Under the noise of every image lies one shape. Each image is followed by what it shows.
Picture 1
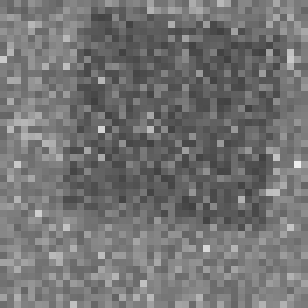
square
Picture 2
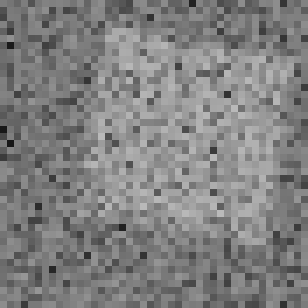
square
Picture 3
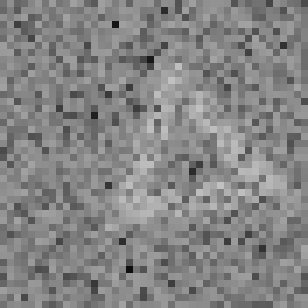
triangle frame
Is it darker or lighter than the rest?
lighter
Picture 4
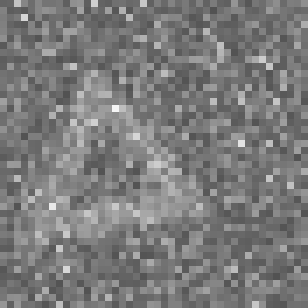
triangle frame
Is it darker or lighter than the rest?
lighter
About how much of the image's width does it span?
two thirds
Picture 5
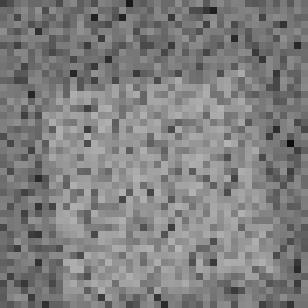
square
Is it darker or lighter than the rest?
lighter
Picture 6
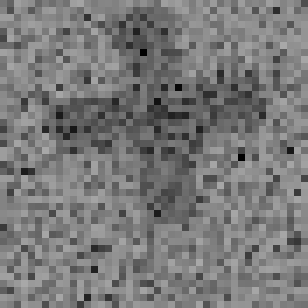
cross
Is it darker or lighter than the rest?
darker
